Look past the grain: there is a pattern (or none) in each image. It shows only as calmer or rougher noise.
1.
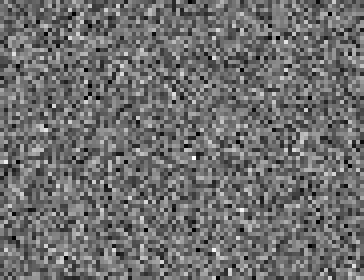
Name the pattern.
only noise
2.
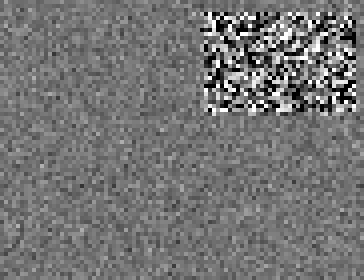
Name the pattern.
one block
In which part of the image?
top right
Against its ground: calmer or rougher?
rougher
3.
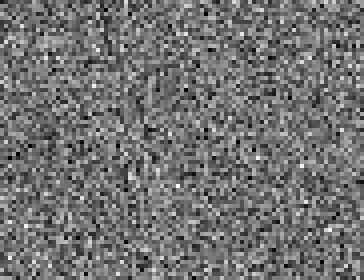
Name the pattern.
only noise
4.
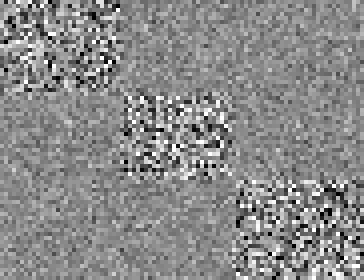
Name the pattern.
blocks along the diagonal
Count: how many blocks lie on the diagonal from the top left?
3
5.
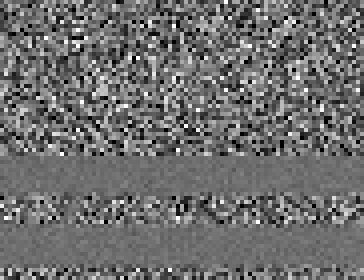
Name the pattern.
bands of rows
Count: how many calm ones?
2
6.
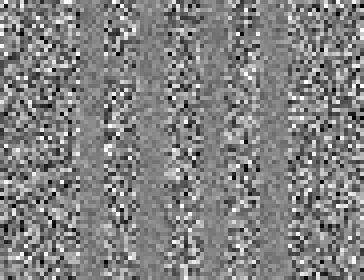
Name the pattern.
bands of columns
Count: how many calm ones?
4
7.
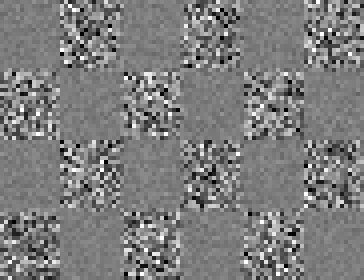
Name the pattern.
a checkerboard
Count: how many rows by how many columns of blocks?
4 by 6
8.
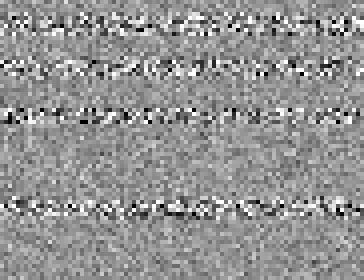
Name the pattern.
bands of rows
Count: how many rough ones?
4
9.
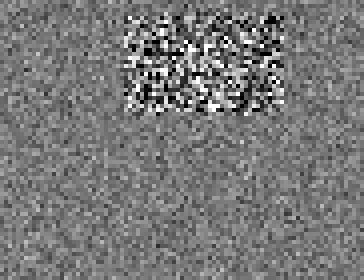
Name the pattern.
one block
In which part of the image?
top middle
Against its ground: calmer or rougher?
rougher
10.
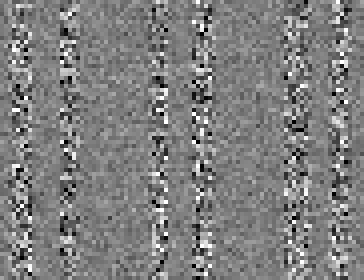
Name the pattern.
bands of columns
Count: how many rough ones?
6
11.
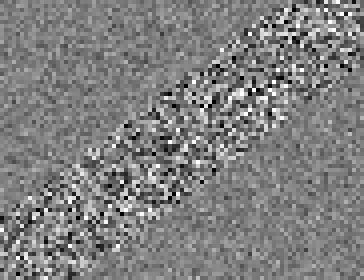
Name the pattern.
a diagonal band
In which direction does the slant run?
bottom left to top right
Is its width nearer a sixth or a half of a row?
a half
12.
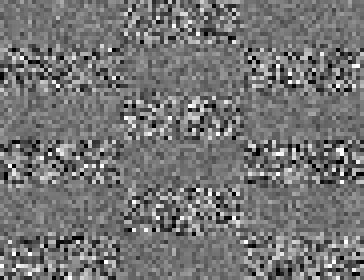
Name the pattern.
a checkerboard
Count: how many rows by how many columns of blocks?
6 by 3
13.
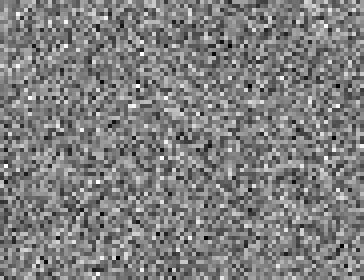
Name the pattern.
only noise
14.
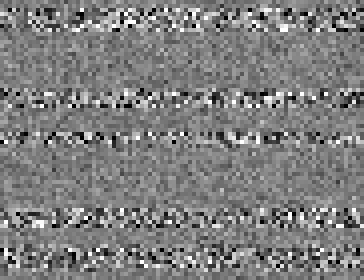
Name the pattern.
bands of rows
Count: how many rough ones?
5
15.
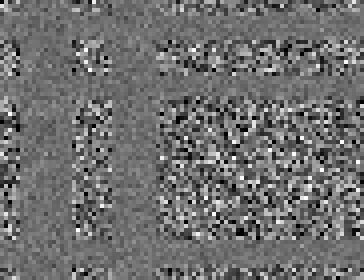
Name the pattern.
bands of rows crossing bands of columns
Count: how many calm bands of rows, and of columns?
3 and 2
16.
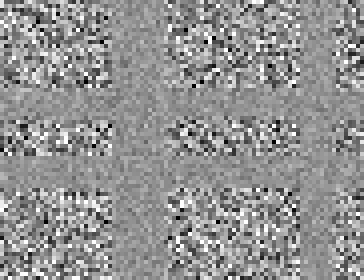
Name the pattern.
bands of rows crossing bands of columns
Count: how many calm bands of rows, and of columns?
2 and 2
